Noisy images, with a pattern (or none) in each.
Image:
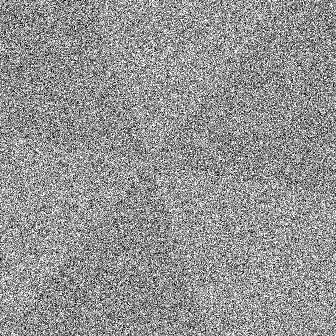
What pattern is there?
spokes from one point
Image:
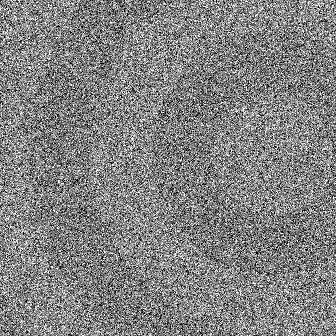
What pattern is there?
rings round one point
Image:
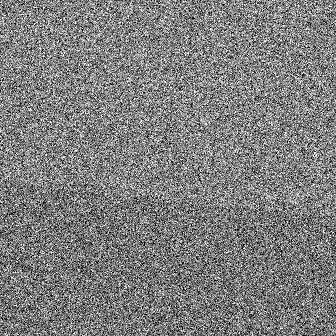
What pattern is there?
a sharp edge
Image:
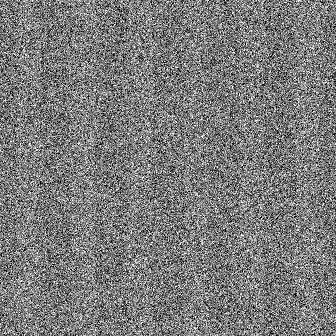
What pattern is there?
vertical stripes
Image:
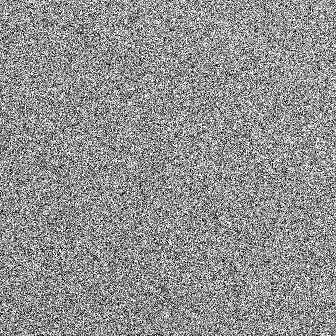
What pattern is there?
a smooth slope
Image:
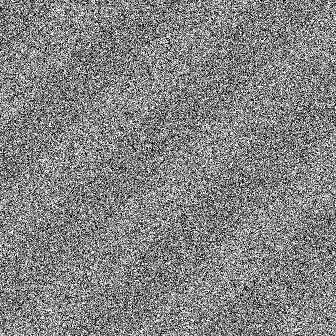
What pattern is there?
diagonal stripes
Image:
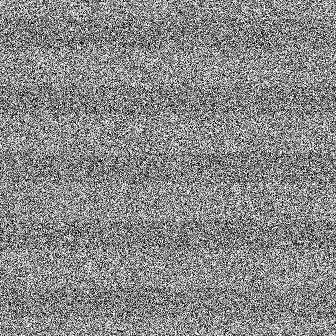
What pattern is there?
horizontal stripes
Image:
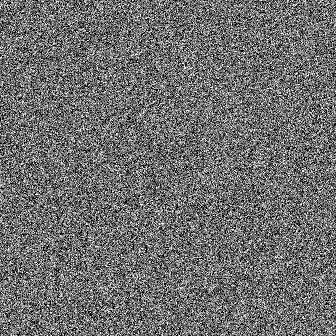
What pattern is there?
only noise
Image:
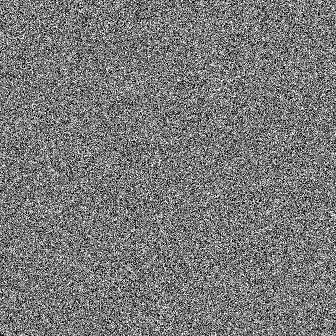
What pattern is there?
only noise
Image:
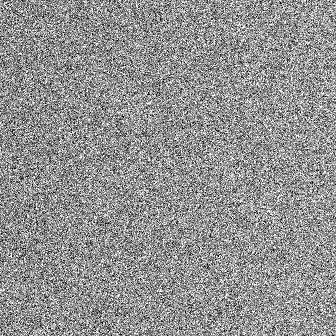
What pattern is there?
a smooth slope
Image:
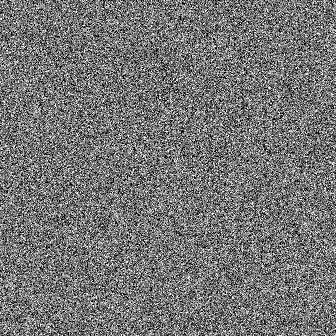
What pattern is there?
only noise
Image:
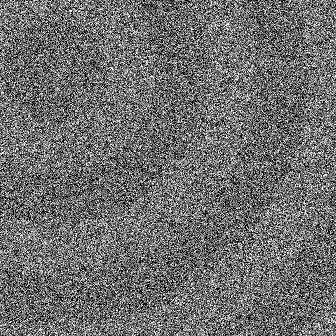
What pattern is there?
rings round one point
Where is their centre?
top left
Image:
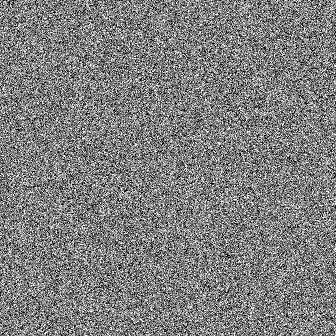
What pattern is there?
only noise
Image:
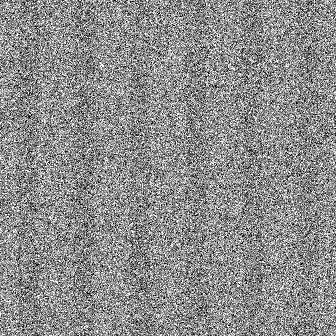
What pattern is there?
vertical stripes
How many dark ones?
6
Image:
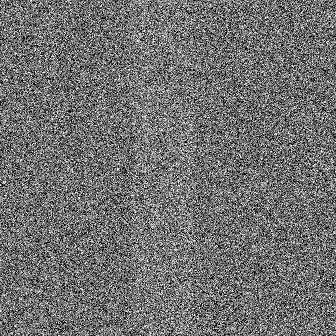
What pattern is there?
one vertical stripe
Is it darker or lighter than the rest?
lighter
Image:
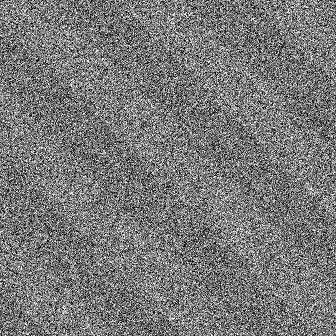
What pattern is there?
diagonal stripes
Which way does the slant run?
top left to bottom right
